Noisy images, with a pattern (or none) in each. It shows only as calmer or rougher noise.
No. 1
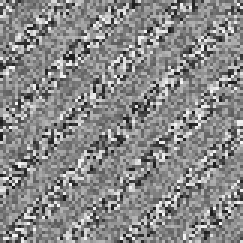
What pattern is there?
diagonal stripes
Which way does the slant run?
bottom left to top right
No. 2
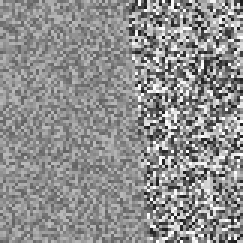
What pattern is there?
a sharp edge
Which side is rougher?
right
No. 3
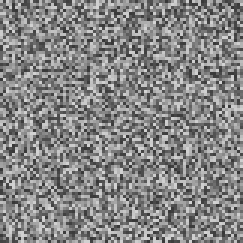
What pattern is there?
only noise
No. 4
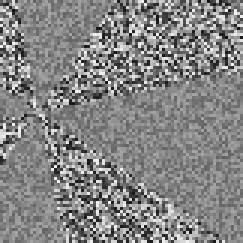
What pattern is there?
spokes from one point
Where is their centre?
middle left
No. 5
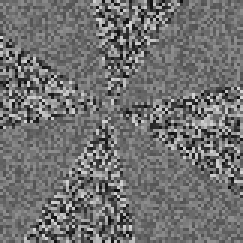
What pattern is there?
spokes from one point
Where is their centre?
centre
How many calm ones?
4
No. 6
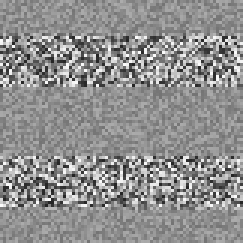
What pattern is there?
horizontal stripes
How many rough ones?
2
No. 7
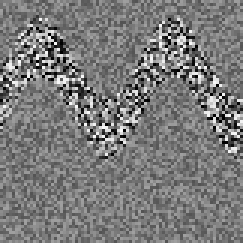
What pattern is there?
a wavy band
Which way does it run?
left to right
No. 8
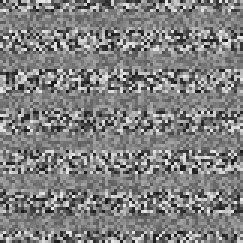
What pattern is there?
horizontal stripes
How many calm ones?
6
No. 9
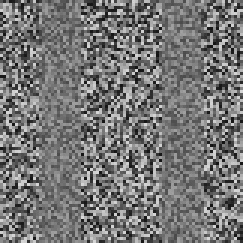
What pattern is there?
vertical stripes
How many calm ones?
2
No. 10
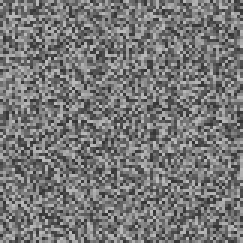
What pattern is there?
only noise
